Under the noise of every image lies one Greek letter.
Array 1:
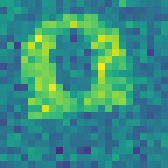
omega
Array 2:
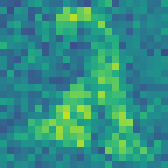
lambda
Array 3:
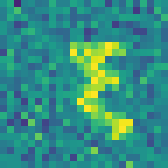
xi
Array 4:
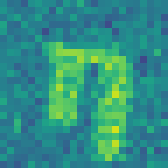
eta
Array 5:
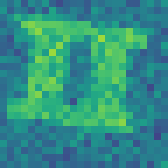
pi
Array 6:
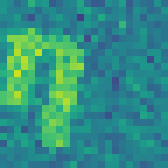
eta
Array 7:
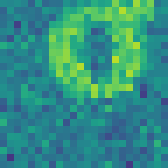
sigma
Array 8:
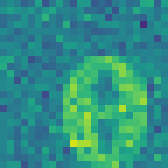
theta
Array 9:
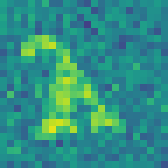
lambda
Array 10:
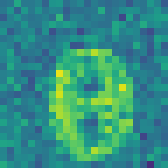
theta
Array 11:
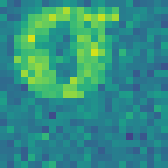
sigma
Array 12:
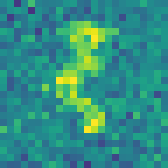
xi
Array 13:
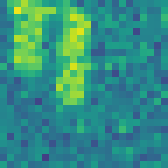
eta
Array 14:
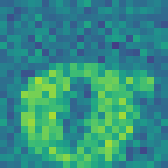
sigma
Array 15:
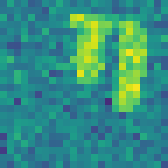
eta
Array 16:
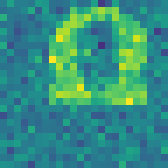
omega
